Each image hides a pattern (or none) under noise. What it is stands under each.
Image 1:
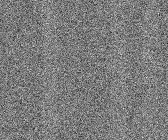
bands of columns
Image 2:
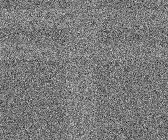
bands of rows crossing bands of columns
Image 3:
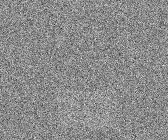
one block
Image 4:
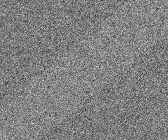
a diagonal band
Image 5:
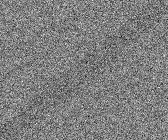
a diagonal band
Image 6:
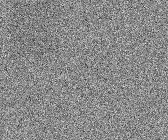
one block
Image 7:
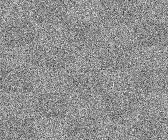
a checkerboard
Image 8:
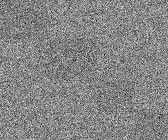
blocks along the diagonal
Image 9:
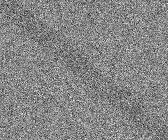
a diagonal band
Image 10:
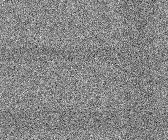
bands of rows crossing bands of columns
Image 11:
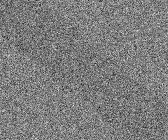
a diagonal band
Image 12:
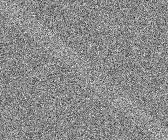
a diagonal band
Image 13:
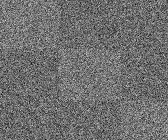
blocks along the diagonal
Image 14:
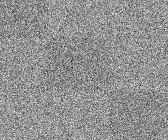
blocks along the diagonal
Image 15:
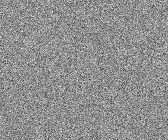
only noise
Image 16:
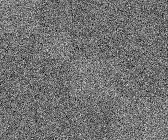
blocks along the diagonal
